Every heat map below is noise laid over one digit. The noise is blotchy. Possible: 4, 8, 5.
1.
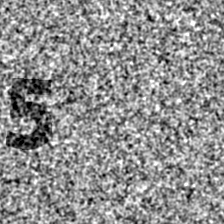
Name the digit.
5
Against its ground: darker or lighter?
darker
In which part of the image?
middle left
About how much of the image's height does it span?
a third
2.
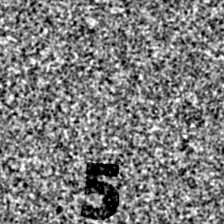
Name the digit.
5
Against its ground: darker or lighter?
darker
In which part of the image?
bottom middle
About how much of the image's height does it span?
a quarter
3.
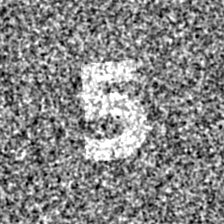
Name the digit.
5
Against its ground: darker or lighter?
lighter
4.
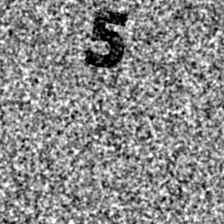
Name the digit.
5
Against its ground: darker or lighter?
darker
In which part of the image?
top middle
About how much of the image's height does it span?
a quarter
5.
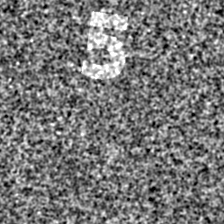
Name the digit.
5
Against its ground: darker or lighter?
lighter
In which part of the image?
top middle
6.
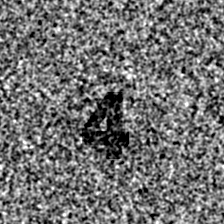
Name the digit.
4
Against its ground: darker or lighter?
darker
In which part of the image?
centre
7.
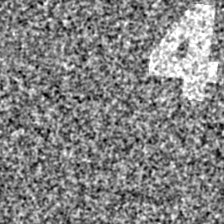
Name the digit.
4
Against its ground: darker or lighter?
lighter
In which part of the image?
top right
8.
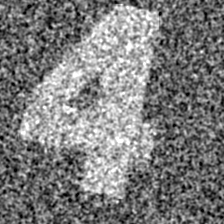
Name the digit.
4
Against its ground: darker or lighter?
lighter
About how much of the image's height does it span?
nearly all
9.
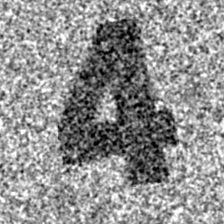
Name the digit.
4
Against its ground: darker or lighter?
darker
